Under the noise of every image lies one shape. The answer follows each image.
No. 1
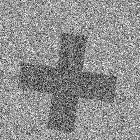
dark cross
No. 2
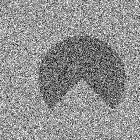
dark disc with a wedge cut out
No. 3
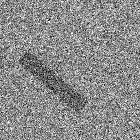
dark bar
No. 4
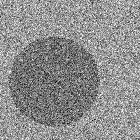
dark disc
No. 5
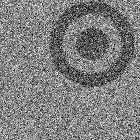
dark bullseye
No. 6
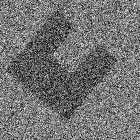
dark square with a notch
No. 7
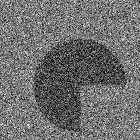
dark disc with a wedge cut out
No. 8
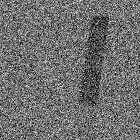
dark bar
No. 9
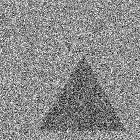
dark triangle
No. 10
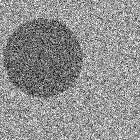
dark disc
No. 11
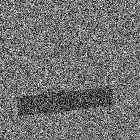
dark bar
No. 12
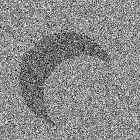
dark crescent
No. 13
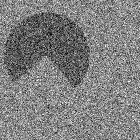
dark disc with a wedge cut out
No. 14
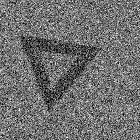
dark triangle frame
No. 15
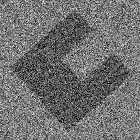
dark square with a notch
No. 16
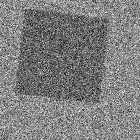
dark square
